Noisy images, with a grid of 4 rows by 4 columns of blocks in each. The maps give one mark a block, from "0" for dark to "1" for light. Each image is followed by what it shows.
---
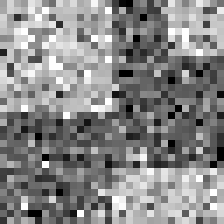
1 1 0 1
1 1 0 0
0 0 0 0
0 0 1 1
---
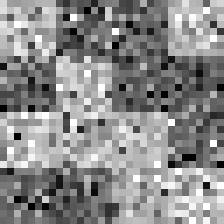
1 0 0 1
0 1 0 0
1 1 1 0
0 0 1 1
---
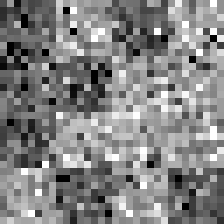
0 1 0 1
0 0 1 1
0 1 1 1
1 0 1 0
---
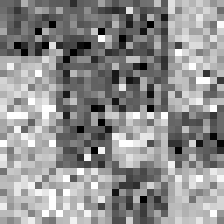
0 0 0 1
1 0 0 1
1 0 1 0
1 1 0 1
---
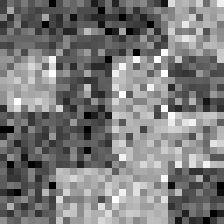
0 0 0 1
1 0 1 0
0 0 1 1
0 1 1 0
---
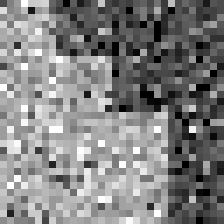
1 0 0 0
1 1 0 0
1 1 1 0
1 1 1 0
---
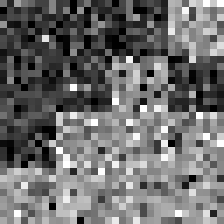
0 0 0 1
0 0 1 0
0 1 1 1
1 1 1 1
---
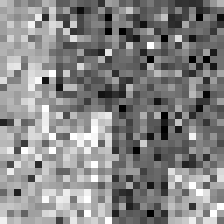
1 0 0 0
1 0 0 0
1 1 0 0
1 1 0 1
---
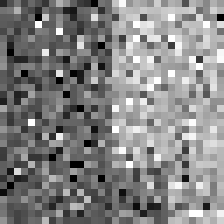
0 0 1 1
0 0 1 1
0 0 1 1
0 0 0 1
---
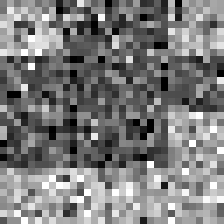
1 0 0 1
0 0 0 0
0 0 0 1
1 1 1 1
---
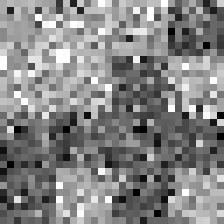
1 1 1 0
1 1 0 1
0 0 0 0
0 1 0 1
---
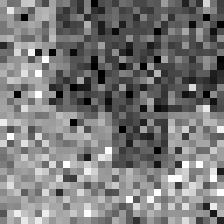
1 0 0 0
1 0 0 0
1 1 0 1
1 1 1 1
